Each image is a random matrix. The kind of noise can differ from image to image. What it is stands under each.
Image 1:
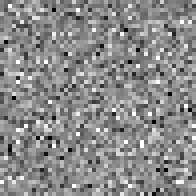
heavy tails
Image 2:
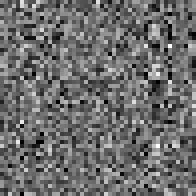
low rank plus noise
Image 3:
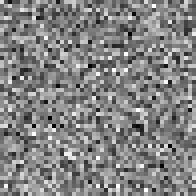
independent entries
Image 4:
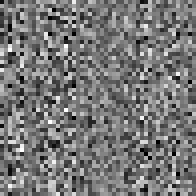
columns of uneven size
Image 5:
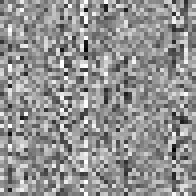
columns of uneven size
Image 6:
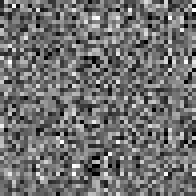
low rank plus noise
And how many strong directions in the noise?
one
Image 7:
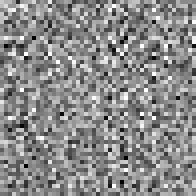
low rank plus noise
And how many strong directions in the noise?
two
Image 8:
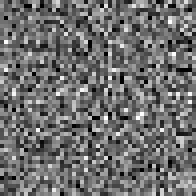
low rank plus noise
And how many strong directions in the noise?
three or four
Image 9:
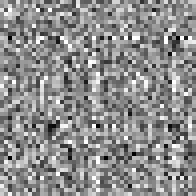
low rank plus noise
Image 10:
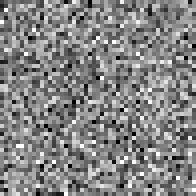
independent entries
